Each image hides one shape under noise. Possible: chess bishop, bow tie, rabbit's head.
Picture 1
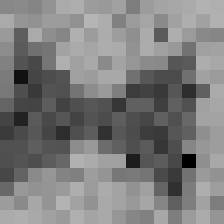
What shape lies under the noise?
bow tie
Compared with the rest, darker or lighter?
darker
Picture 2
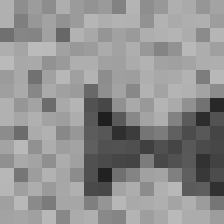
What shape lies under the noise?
bow tie
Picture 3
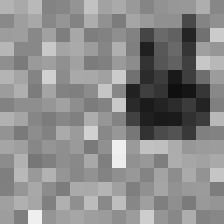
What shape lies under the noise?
rabbit's head
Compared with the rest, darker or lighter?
darker
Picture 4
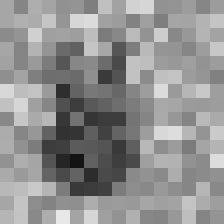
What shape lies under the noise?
rabbit's head
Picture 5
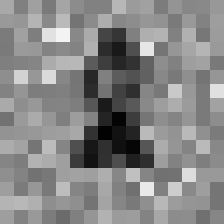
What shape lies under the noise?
chess bishop
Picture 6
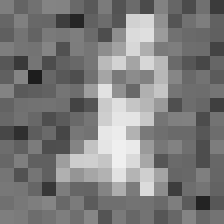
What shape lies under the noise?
chess bishop
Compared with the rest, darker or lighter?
lighter
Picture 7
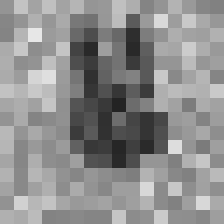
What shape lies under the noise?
rabbit's head
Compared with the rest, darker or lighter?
darker
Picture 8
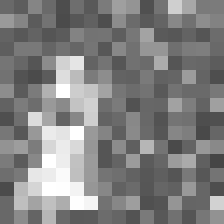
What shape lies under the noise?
chess bishop
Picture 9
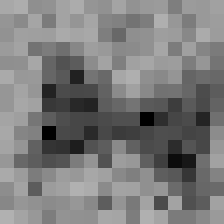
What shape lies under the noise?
bow tie
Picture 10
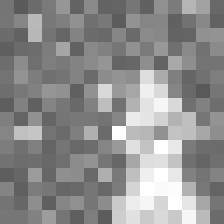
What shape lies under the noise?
chess bishop
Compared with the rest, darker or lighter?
lighter
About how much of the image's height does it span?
two thirds
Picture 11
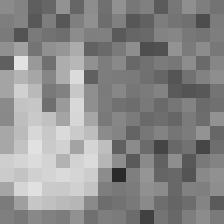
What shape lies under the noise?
rabbit's head
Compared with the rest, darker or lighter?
lighter
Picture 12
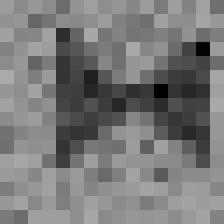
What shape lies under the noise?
bow tie
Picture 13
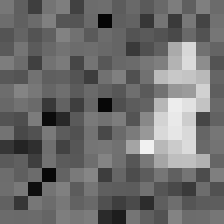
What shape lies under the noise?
chess bishop
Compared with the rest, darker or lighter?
lighter
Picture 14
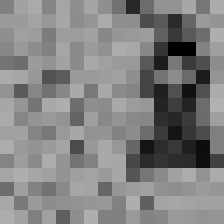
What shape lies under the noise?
chess bishop
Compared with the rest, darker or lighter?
darker
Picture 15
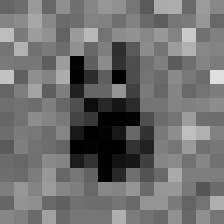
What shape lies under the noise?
rabbit's head
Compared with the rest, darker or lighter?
darker
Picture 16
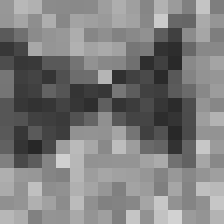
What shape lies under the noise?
bow tie
